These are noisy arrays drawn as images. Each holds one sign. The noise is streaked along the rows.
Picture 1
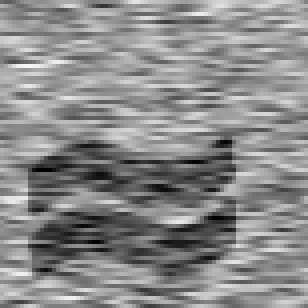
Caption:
dark approximately sign
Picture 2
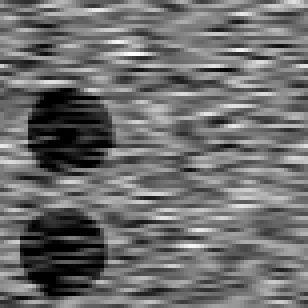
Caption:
dark colon
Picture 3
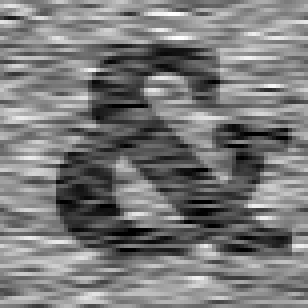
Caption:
dark ampersand
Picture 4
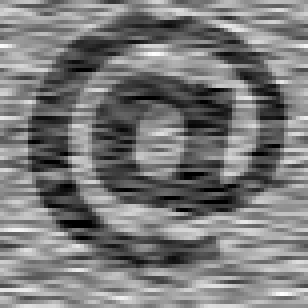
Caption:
dark at sign
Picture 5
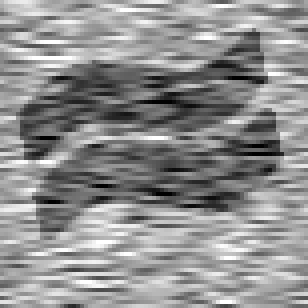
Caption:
dark approximately sign
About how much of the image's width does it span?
nearly all
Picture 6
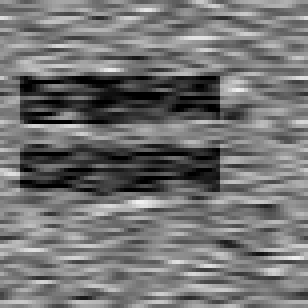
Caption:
dark equals sign
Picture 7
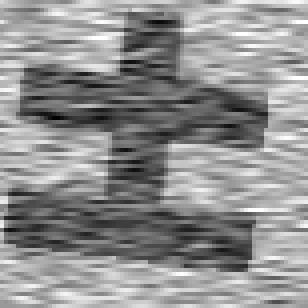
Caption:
dark plus-minus sign
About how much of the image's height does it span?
nearly all
